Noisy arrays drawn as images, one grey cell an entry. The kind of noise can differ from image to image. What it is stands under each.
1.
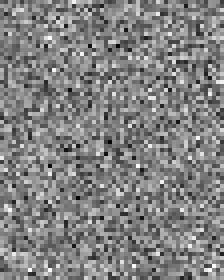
independent entries
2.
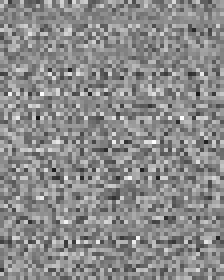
rows of uneven size
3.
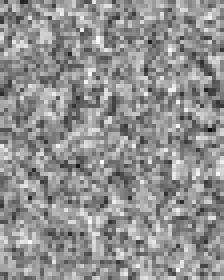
blotchy
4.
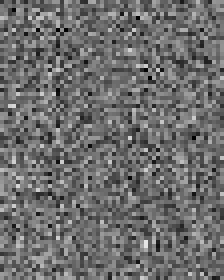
low rank plus noise
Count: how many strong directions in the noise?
three or four
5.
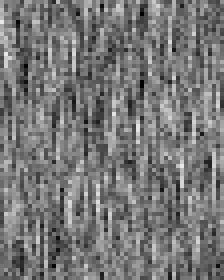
streaked along the columns
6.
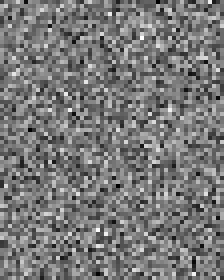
independent entries
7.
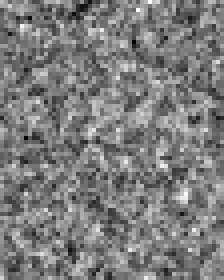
blotchy
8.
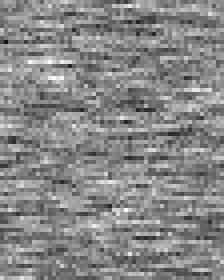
streaked along the rows
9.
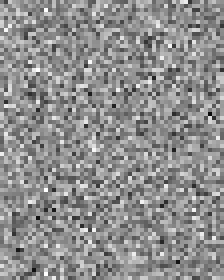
independent entries
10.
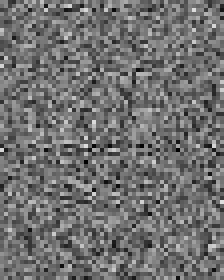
low rank plus noise
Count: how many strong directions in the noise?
one
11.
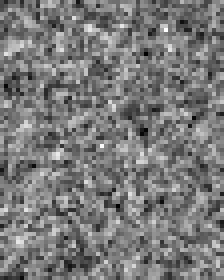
blotchy
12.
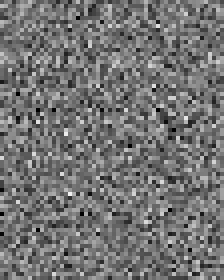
low rank plus noise
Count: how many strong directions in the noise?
five to eight
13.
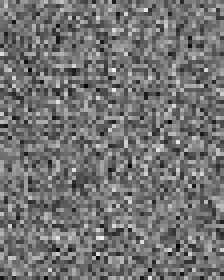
low rank plus noise
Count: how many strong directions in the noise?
one
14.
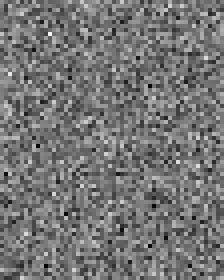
independent entries
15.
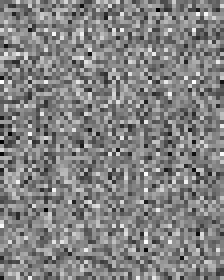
low rank plus noise
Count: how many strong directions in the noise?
two
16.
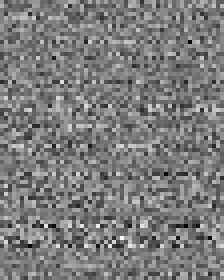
rows of uneven size
